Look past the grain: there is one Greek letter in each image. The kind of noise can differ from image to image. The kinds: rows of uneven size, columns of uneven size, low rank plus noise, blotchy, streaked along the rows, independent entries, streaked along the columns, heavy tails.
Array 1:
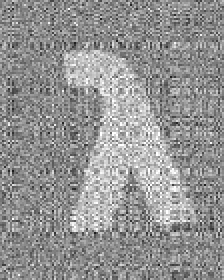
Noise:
low rank plus noise
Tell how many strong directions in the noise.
one
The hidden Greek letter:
lambda
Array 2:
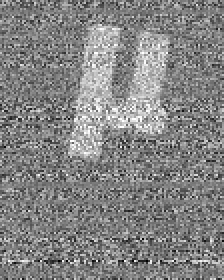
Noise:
rows of uneven size
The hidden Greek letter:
mu
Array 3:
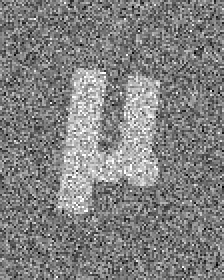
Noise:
independent entries
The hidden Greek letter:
mu
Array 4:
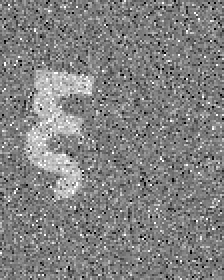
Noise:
heavy tails
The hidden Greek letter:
xi
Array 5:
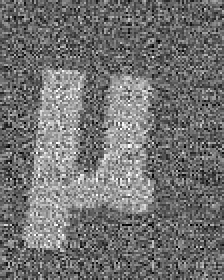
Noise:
low rank plus noise
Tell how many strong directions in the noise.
three or four
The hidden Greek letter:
mu
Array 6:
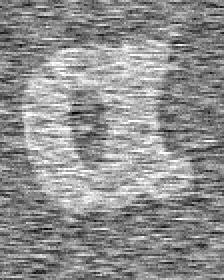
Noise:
streaked along the rows
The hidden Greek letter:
alpha
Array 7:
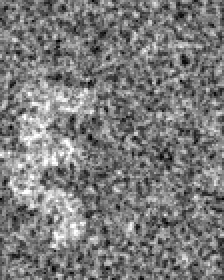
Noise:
blotchy
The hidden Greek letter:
xi
